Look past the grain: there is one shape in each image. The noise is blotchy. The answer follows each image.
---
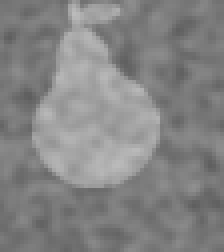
pear
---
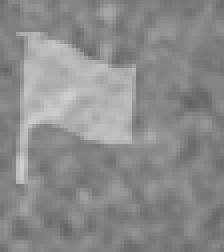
flag
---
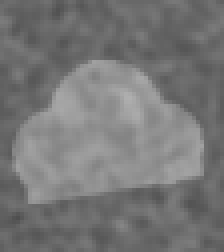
cloud
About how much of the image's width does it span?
nearly all
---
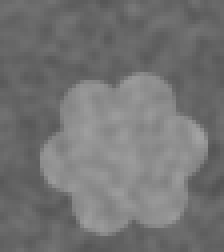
flower
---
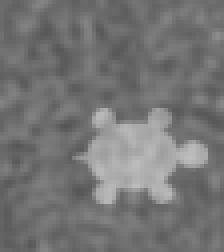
turtle
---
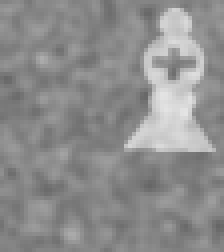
chess bishop
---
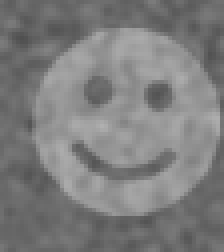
smiling face
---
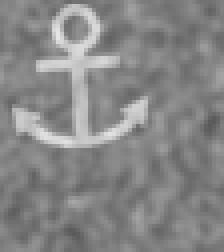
anchor
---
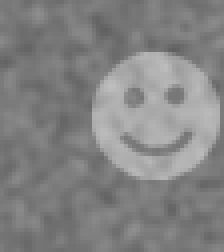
smiling face
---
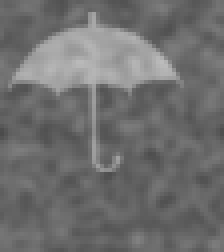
umbrella
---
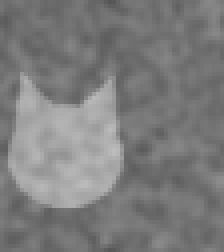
cat's head
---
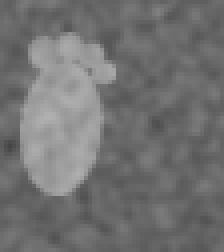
footprint
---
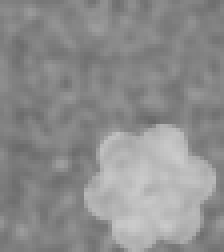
flower
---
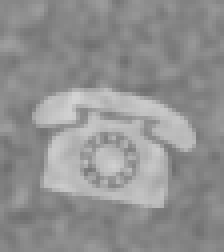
telephone
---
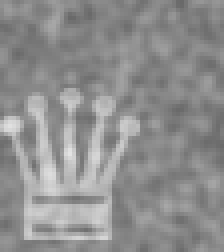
chess queen
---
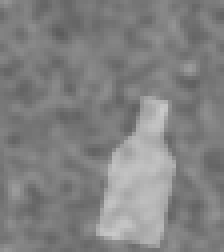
bottle
